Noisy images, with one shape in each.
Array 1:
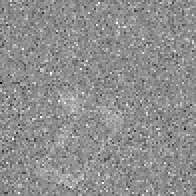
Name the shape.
pair of musical notes
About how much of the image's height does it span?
half
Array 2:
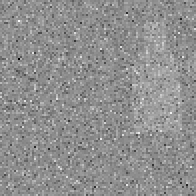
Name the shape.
bottle
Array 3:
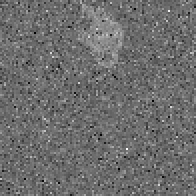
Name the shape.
teapot
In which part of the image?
top middle
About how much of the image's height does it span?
a third
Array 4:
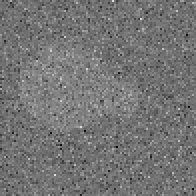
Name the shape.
light bulb
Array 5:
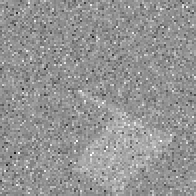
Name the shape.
flag
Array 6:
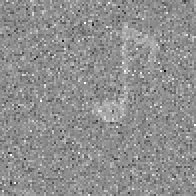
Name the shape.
musical note
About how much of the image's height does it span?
half
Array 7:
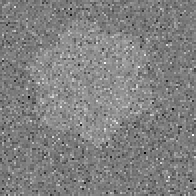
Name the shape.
flower
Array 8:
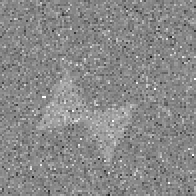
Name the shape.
bow tie
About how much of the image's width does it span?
half
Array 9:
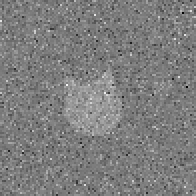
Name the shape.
cat's head
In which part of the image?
centre
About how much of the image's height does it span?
a third
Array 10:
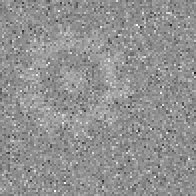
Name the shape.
gear
